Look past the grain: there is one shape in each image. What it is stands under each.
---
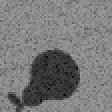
pear
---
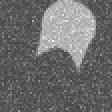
cat's head
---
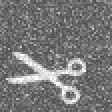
pair of scissors
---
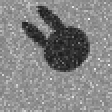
rabbit's head
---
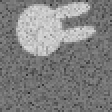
rabbit's head
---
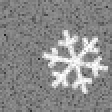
snowflake
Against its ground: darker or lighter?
lighter
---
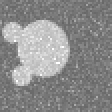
bear's head
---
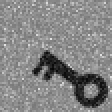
key
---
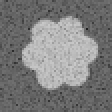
flower
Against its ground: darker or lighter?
lighter
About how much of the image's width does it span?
two thirds
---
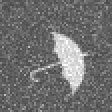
umbrella
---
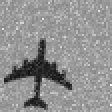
airplane
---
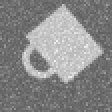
cup
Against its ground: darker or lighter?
lighter
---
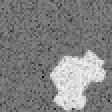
car
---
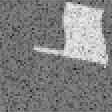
flag
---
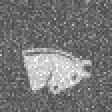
chess knight
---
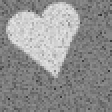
heart
